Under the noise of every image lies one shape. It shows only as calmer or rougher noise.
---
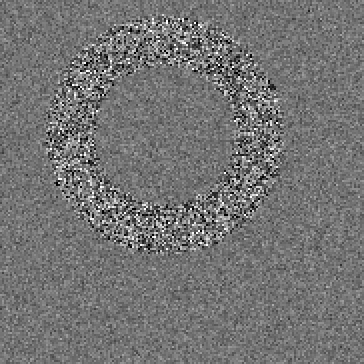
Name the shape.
ring
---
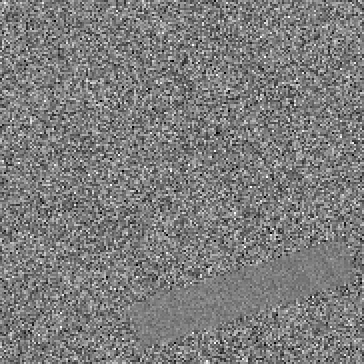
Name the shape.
bar
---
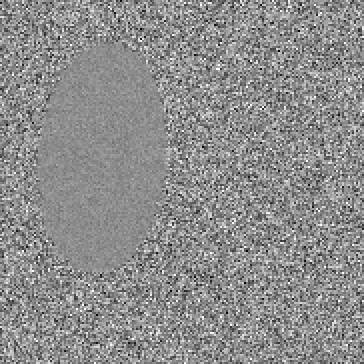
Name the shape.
ellipse
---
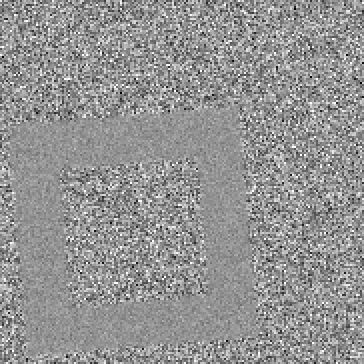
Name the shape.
square frame
